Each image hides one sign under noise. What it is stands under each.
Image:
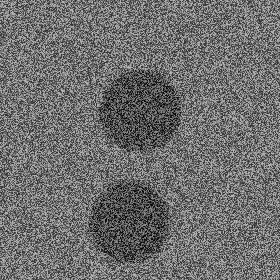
colon
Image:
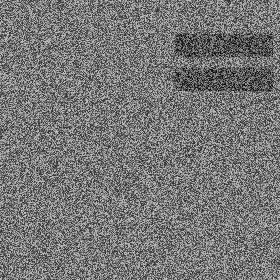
equals sign
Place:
top right
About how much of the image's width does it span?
a third
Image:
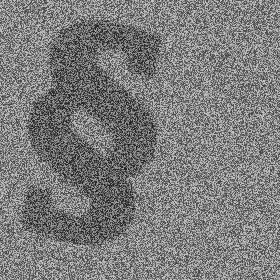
section sign
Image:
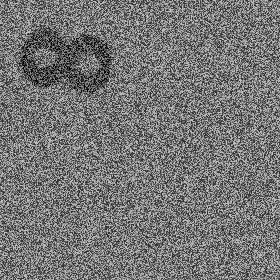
infinity sign
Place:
top left
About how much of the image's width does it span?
a third
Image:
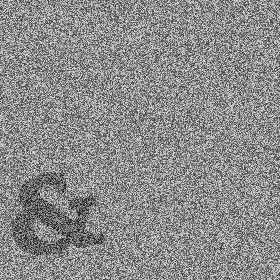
ampersand
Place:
bottom left
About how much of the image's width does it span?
a third
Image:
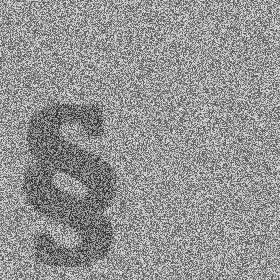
section sign
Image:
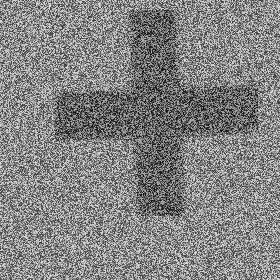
plus sign
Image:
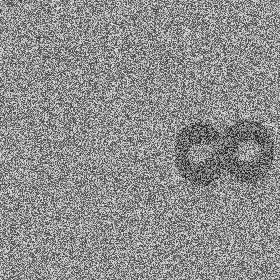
infinity sign
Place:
middle right
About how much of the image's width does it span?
a third
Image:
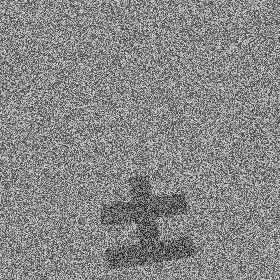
plus-minus sign
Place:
bottom middle
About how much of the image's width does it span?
a third
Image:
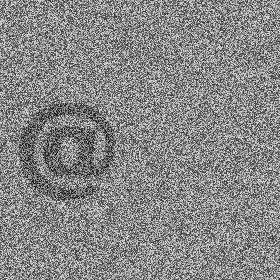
at sign
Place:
middle left
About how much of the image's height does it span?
a third
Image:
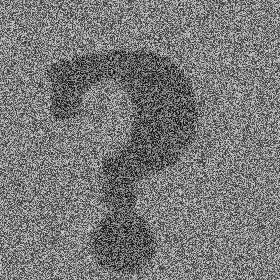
question mark
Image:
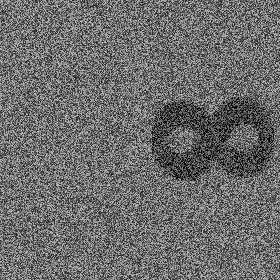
infinity sign
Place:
middle right
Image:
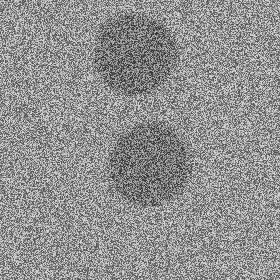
colon
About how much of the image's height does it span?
two thirds
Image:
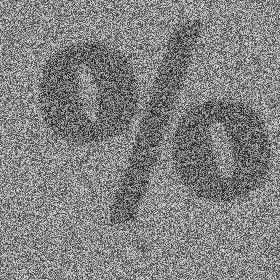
percent sign
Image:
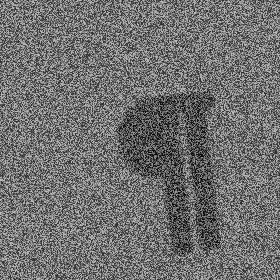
pilcrow
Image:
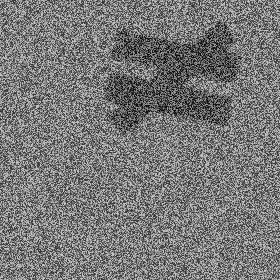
not-equal sign
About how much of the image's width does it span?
half
